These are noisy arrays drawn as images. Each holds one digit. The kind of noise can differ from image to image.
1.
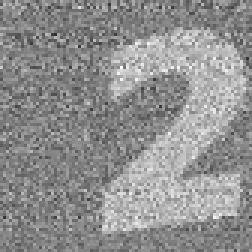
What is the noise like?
rows of uneven size
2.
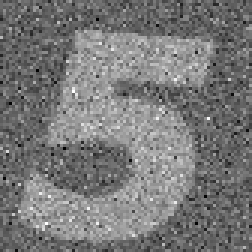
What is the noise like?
heavy tails
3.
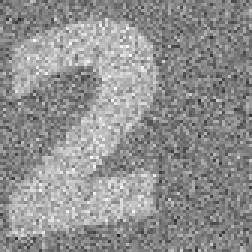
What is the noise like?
independent entries
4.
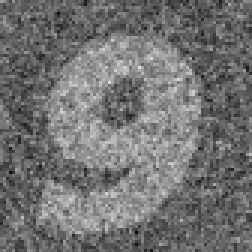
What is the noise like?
blotchy
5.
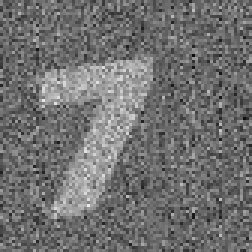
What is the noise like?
columns of uneven size
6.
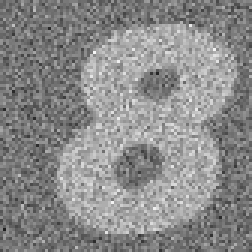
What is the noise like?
independent entries
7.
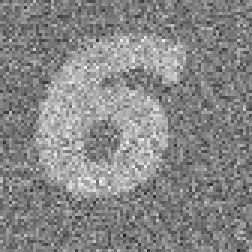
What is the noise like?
low rank plus noise
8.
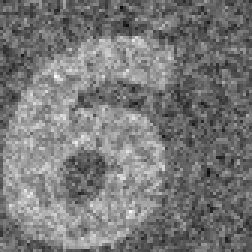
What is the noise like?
blotchy
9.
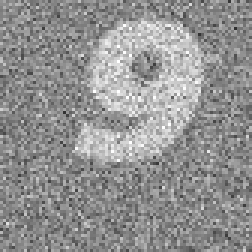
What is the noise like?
low rank plus noise
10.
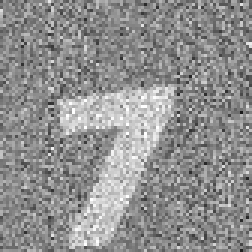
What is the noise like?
columns of uneven size
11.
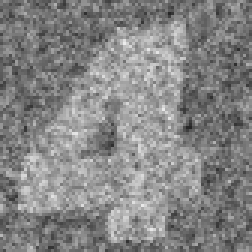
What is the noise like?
blotchy
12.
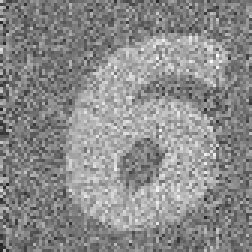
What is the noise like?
columns of uneven size
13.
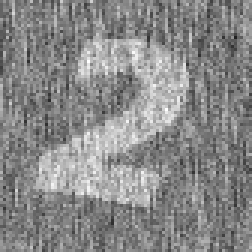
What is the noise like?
streaked along the columns
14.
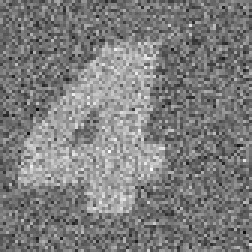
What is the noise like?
low rank plus noise
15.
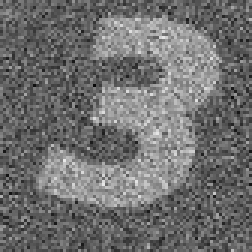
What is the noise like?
low rank plus noise
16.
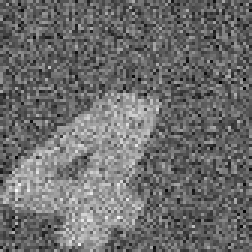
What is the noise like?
low rank plus noise
